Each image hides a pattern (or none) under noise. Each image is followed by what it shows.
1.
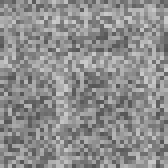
bands of rows crossing bands of columns
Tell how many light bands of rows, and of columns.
2 and 2
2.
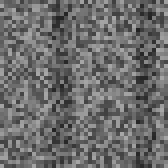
bands of columns
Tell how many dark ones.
2
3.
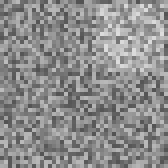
one block
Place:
top right
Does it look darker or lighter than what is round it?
lighter
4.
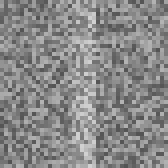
one band of columns
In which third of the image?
middle
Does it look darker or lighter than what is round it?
lighter
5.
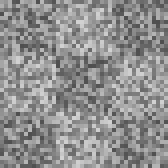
a checkerboard
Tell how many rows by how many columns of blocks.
3 by 3
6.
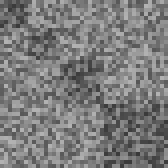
blocks along the diagonal
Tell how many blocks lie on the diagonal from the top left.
4
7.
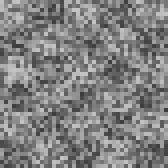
a checkerboard
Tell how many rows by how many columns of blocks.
6 by 5
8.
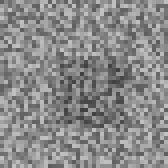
one block
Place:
centre
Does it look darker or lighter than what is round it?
darker
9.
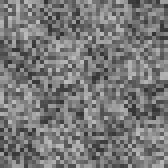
a checkerboard
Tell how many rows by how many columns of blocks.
4 by 4
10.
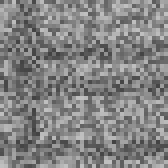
bands of rows crossing bands of columns
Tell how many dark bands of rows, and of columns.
3 and 1
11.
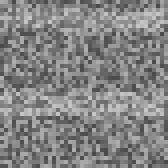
bands of rows
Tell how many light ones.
2
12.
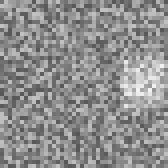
one block
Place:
middle right
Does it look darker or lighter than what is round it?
lighter
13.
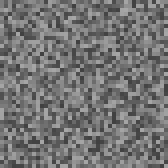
only noise
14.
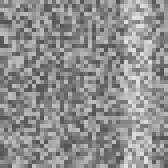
one band of columns
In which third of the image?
right
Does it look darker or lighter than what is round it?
lighter
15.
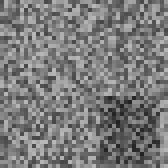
one block
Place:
bottom right
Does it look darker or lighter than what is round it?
darker
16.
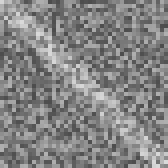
a diagonal band
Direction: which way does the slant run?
top left to bottom right
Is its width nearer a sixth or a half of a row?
a sixth
